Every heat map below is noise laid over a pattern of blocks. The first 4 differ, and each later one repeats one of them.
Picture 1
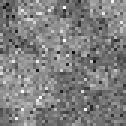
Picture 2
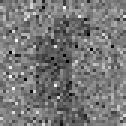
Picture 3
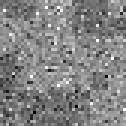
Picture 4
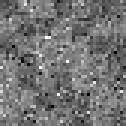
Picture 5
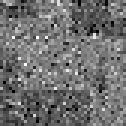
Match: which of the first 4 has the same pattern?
3
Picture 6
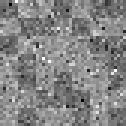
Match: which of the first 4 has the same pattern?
4
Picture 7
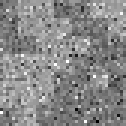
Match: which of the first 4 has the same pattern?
1
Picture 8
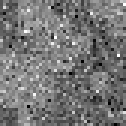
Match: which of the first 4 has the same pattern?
1
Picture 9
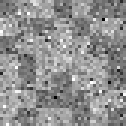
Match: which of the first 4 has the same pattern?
4
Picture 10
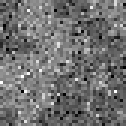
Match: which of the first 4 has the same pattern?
1
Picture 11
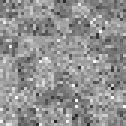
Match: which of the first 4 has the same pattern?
4
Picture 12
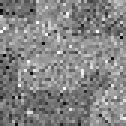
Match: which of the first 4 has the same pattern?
3
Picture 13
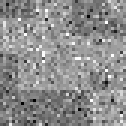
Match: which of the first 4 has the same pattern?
3
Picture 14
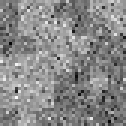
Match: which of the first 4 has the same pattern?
1
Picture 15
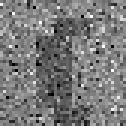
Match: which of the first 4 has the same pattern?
2
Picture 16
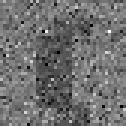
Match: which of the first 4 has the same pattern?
2
